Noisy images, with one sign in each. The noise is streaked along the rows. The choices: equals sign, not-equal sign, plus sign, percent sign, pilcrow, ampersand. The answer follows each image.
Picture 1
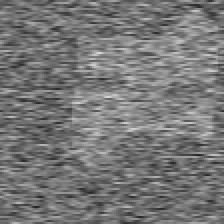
not-equal sign
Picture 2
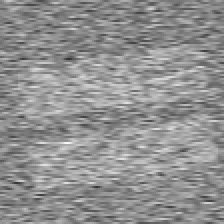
equals sign
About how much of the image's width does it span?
nearly all
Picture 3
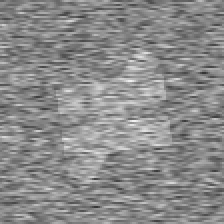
not-equal sign
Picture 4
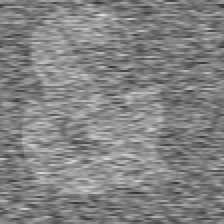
ampersand
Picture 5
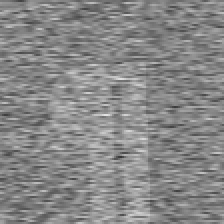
pilcrow
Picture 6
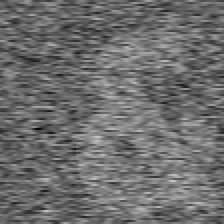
ampersand
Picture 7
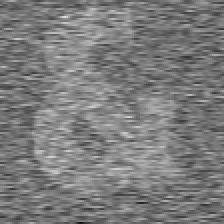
ampersand
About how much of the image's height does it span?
nearly all
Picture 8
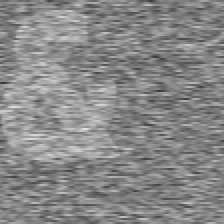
ampersand
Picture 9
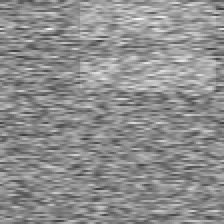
equals sign
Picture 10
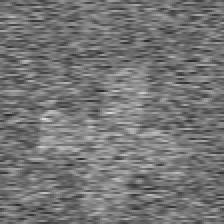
plus sign
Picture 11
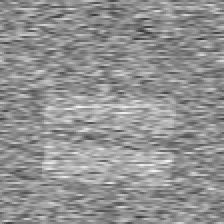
equals sign
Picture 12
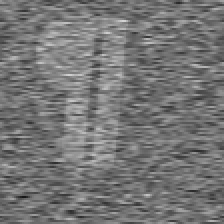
pilcrow
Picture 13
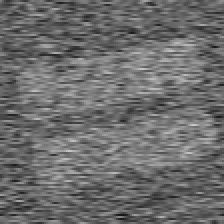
equals sign
